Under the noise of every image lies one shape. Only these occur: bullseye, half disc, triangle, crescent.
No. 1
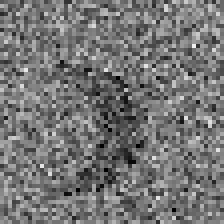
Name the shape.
crescent
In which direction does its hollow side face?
left
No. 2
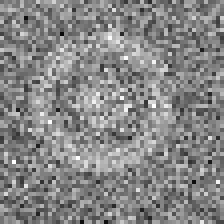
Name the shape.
bullseye
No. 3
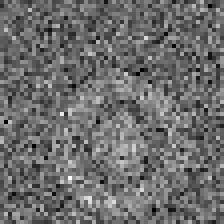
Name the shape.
bullseye
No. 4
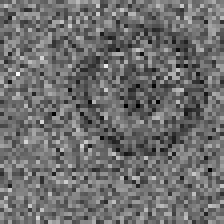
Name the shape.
bullseye
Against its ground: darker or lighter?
darker
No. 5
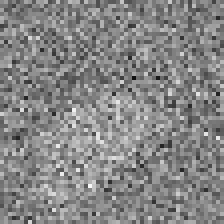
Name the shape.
half disc
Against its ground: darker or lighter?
lighter
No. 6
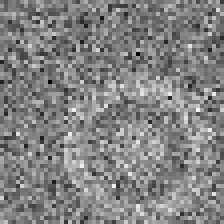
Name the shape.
bullseye
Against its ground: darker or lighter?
lighter
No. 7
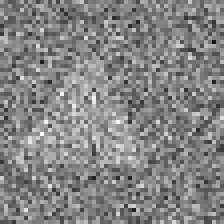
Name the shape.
triangle
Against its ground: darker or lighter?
lighter
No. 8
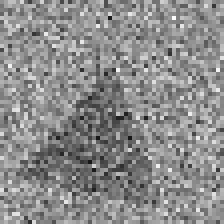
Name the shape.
triangle
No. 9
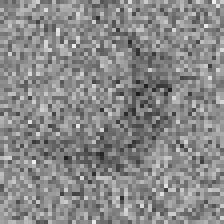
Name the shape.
crescent
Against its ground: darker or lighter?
darker
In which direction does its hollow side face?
up and left
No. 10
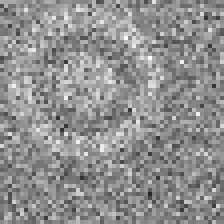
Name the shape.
bullseye
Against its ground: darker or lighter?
lighter
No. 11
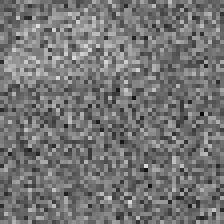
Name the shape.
half disc
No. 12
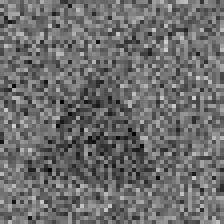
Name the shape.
triangle
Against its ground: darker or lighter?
darker
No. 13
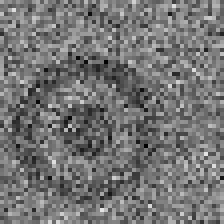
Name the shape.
bullseye
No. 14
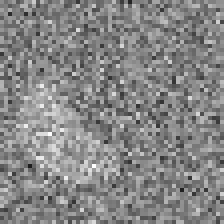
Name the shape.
half disc
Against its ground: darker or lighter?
lighter
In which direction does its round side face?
down and left
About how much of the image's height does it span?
half
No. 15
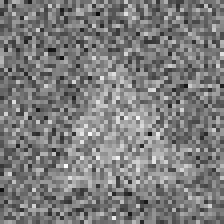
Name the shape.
triangle
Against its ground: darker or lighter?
lighter
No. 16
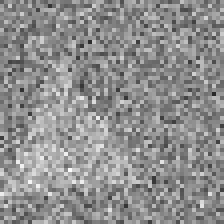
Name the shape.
triangle
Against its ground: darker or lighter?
lighter
